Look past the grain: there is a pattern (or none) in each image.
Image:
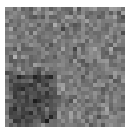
one block
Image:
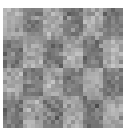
a checkerboard
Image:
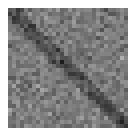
a diagonal band
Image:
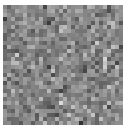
only noise
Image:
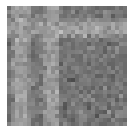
bands of rows crossing bands of columns
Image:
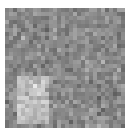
one block
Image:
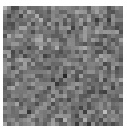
only noise
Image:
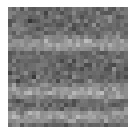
bands of rows
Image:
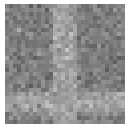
bands of rows crossing bands of columns
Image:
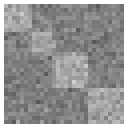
blocks along the diagonal
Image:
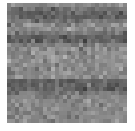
bands of rows
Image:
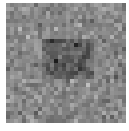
one block
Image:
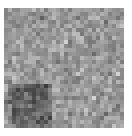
one block
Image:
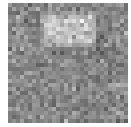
one block
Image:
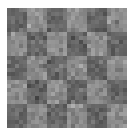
a checkerboard
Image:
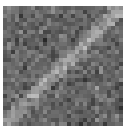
a diagonal band
